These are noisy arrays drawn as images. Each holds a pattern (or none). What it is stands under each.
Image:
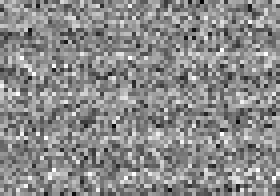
horizontal stripes
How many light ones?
5
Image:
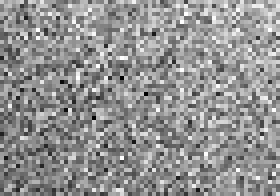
a smooth slope
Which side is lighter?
top right
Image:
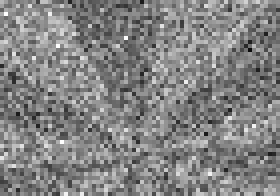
spokes from one point
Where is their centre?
bottom middle
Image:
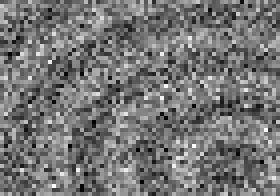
rings round one point
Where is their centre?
bottom right
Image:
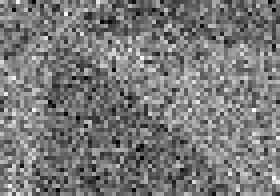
spokes from one point
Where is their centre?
top left
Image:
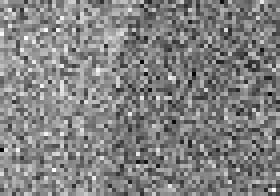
a sharp edge
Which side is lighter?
left
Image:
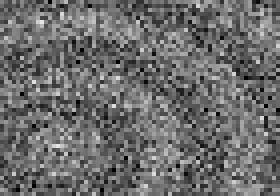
rings round one point
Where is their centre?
bottom left
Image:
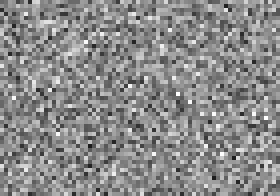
only noise
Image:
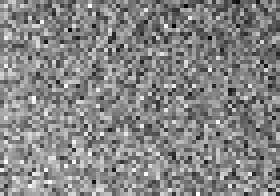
a smooth slope
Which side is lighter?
bottom left
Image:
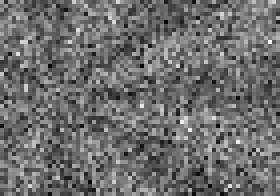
spokes from one point
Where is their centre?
middle left
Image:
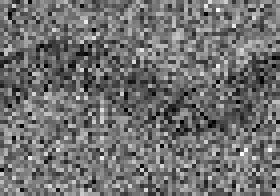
a wavy band
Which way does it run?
left to right
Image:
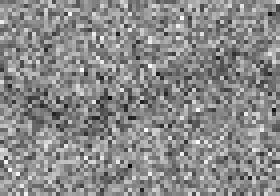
a wavy band
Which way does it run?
left to right
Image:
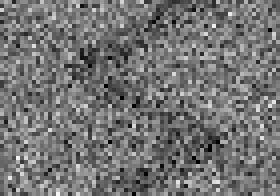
a wavy band
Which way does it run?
top to bottom
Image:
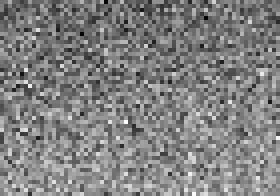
a smooth slope
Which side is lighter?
bottom
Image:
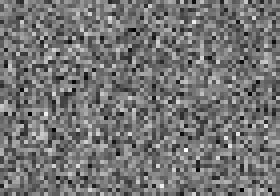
only noise
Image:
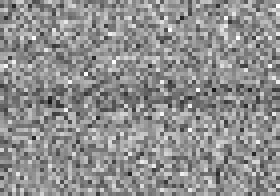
one horizontal stripe
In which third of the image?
middle
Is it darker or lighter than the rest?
darker
